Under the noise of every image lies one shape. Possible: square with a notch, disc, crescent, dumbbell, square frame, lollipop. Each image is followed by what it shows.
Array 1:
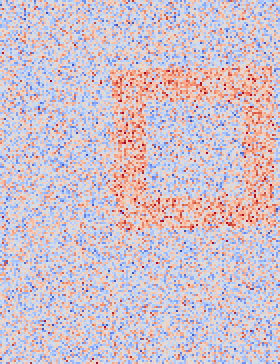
square frame
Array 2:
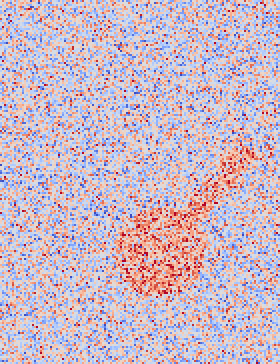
lollipop
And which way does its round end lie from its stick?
down and left
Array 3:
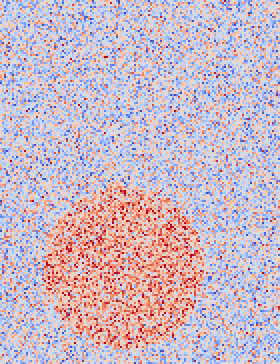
disc
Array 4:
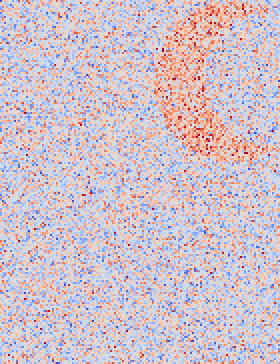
crescent
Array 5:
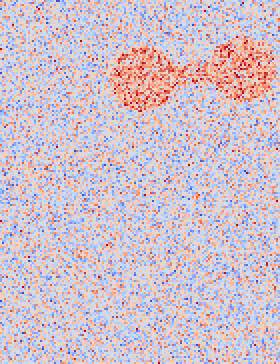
dumbbell
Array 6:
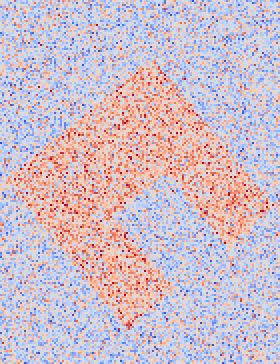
square with a notch
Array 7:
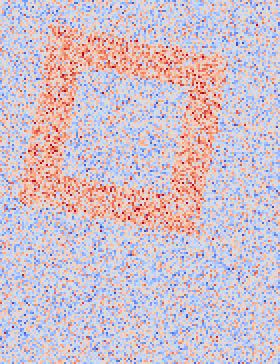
square frame
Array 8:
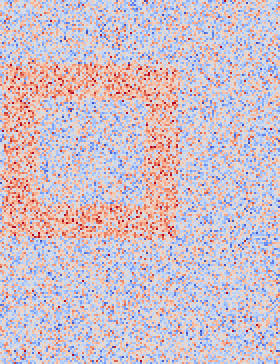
square frame
